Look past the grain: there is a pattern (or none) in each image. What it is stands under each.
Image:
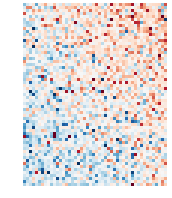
a smooth slope
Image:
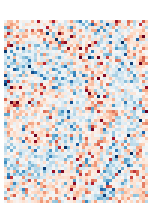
rings round one point
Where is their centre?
middle left
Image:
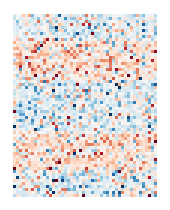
horizontal stripes
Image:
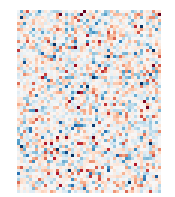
only noise
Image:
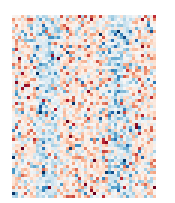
vertical stripes
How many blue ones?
2
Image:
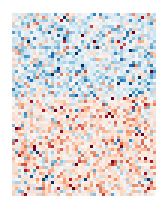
a sharp edge
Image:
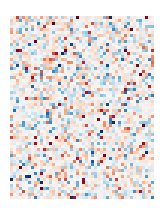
only noise
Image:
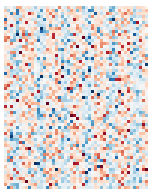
vertical stripes
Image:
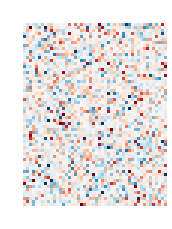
only noise
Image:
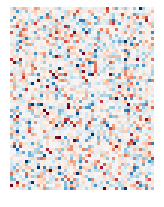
only noise
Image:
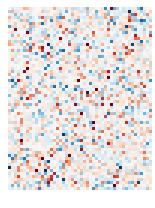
only noise
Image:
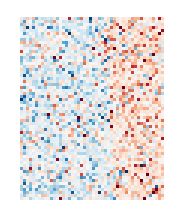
a sharp edge
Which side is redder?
right
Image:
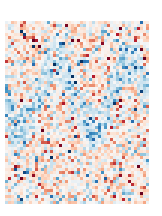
a wavy band
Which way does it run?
left to right
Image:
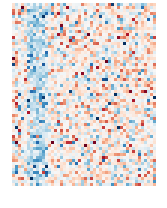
one vertical stripe
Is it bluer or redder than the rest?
bluer
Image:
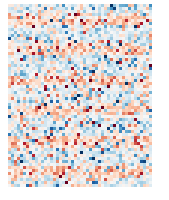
horizontal stripes
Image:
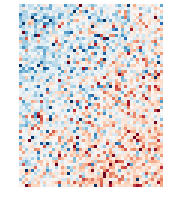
a smooth slope
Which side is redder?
bottom right
